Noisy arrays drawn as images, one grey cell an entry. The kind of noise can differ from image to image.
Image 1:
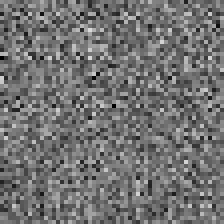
low rank plus noise
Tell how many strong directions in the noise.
one
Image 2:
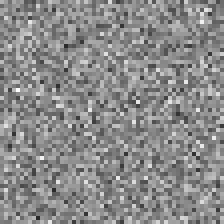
independent entries
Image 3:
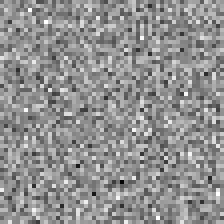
independent entries
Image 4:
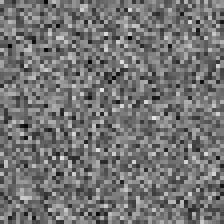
independent entries
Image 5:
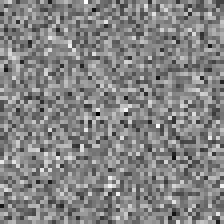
independent entries
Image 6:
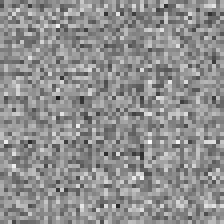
low rank plus noise
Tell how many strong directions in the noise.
three or four
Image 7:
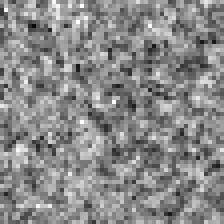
blotchy
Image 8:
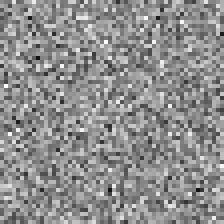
independent entries
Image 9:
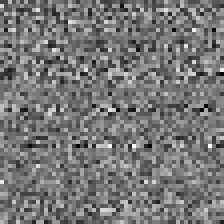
rows of uneven size
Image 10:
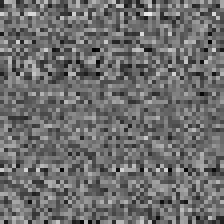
rows of uneven size
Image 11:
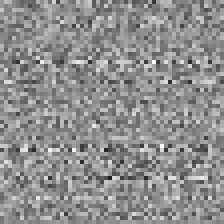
rows of uneven size
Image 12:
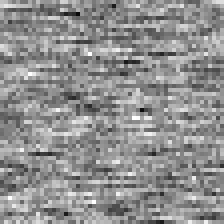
streaked along the rows
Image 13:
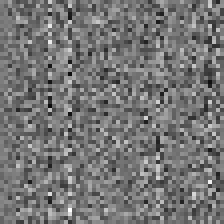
columns of uneven size
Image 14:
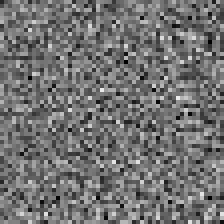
low rank plus noise
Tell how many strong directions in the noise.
two
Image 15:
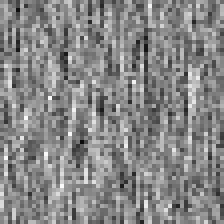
streaked along the columns
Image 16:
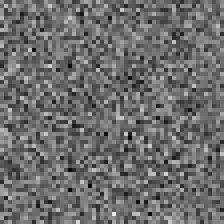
independent entries
